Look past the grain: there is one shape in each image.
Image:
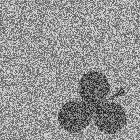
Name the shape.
club
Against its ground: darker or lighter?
darker
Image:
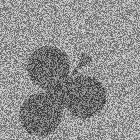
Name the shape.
club
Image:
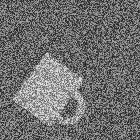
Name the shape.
cup
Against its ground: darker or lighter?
lighter
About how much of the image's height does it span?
half
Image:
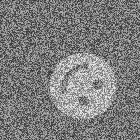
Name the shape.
smiling face
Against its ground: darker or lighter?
lighter
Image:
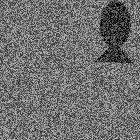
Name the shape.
fish
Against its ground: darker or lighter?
darker
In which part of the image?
top right
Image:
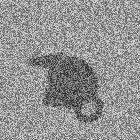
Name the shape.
teapot
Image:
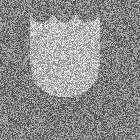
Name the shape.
ghost
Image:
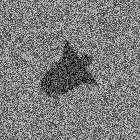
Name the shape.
bell
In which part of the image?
centre
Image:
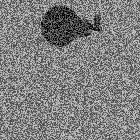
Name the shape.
pear
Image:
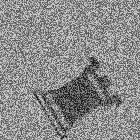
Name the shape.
chess rook
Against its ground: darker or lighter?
darker
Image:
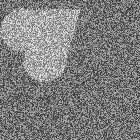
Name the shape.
heart
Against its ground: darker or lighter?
lighter
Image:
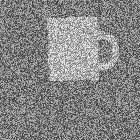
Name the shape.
cup
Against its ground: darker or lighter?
lighter
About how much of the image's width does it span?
half
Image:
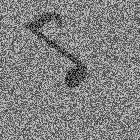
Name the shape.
musical note
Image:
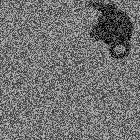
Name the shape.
teapot
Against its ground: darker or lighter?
darker
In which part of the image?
top right
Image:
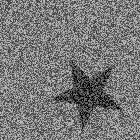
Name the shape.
star
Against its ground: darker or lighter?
darker
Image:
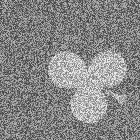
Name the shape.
club
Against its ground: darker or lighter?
lighter
